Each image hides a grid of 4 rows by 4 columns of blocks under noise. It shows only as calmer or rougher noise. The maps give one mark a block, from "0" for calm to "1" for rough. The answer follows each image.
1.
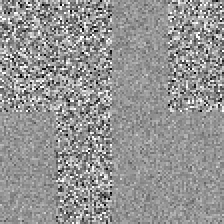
1101
1101
0100
0100
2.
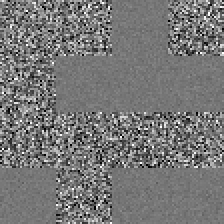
1101
1000
1111
0100
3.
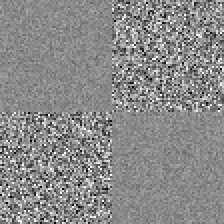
0011
0011
1100
1100
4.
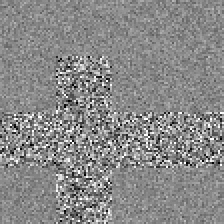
0000
0100
1111
0100
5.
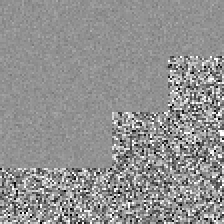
0000
0001
0011
1111
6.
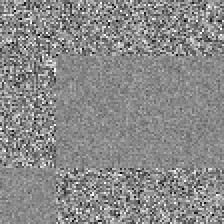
1111
1000
1000
0111
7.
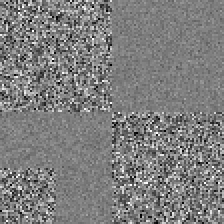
1100
1100
0011
1011
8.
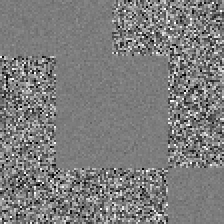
0011
1001
1001
1110
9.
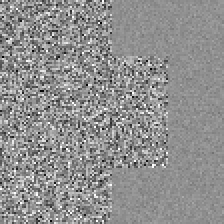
1100
1110
1110
1100
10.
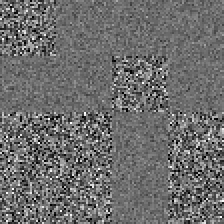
1000
0010
1101
1101
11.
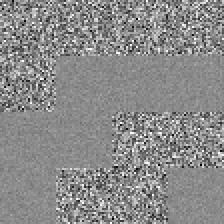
1111
1000
0011
0110
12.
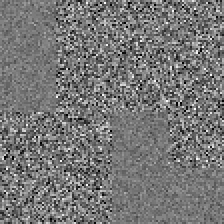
0111
0111
1101
1100
